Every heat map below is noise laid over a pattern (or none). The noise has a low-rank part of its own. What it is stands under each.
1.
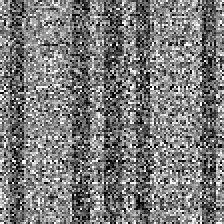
bands of columns
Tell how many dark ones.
5
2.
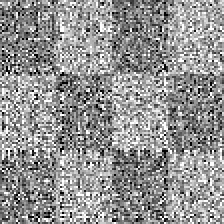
a checkerboard
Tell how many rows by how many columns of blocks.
3 by 4
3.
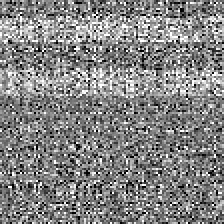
bands of rows
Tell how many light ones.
2
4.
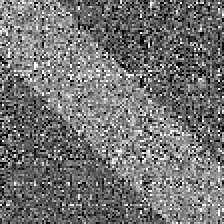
a diagonal band
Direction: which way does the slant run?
top left to bottom right
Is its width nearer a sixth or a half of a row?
a half
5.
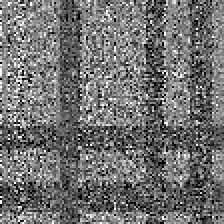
bands of rows crossing bands of columns
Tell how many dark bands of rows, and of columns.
2 and 3
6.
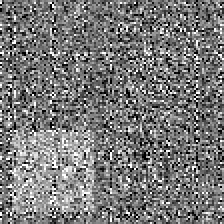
one block
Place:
bottom left
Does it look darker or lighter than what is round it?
lighter
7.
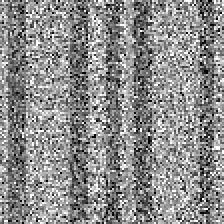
bands of columns
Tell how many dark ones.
5
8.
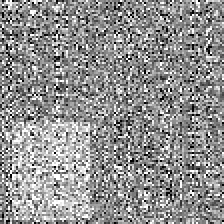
one block
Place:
bottom left
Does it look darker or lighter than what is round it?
lighter
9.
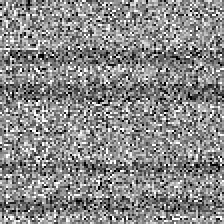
bands of rows
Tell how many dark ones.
4
